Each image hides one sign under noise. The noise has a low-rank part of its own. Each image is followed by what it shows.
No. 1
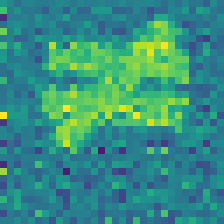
not-equal sign
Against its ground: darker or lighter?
lighter
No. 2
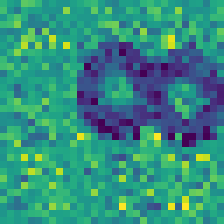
infinity sign
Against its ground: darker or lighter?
darker
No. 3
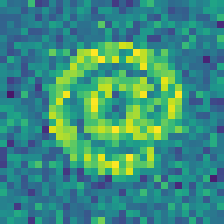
at sign
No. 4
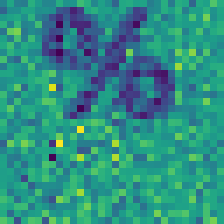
percent sign
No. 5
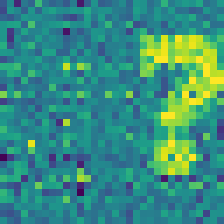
question mark
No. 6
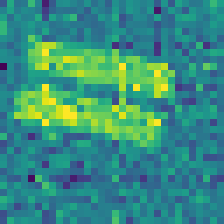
equals sign
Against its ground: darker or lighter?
lighter
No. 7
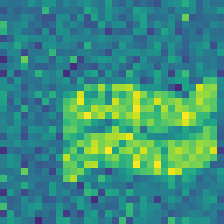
approximately sign
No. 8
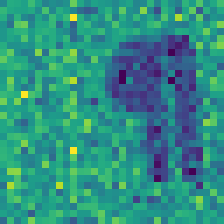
pilcrow
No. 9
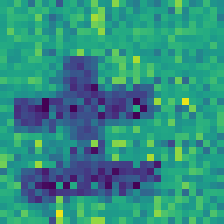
plus-minus sign
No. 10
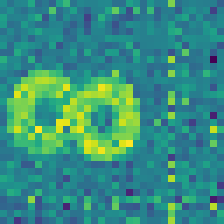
infinity sign
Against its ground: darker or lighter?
lighter
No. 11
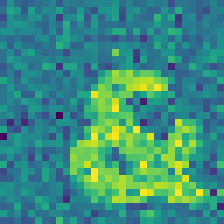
ampersand
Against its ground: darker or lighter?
lighter
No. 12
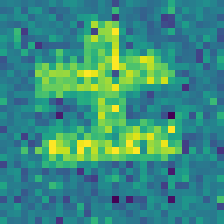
plus-minus sign
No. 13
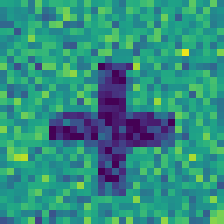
plus sign
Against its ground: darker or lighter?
darker
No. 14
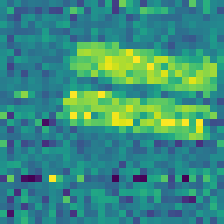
equals sign
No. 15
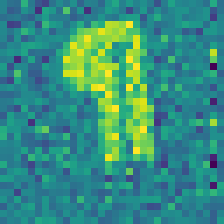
pilcrow
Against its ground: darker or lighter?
lighter
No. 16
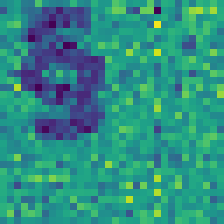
section sign
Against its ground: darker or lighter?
darker
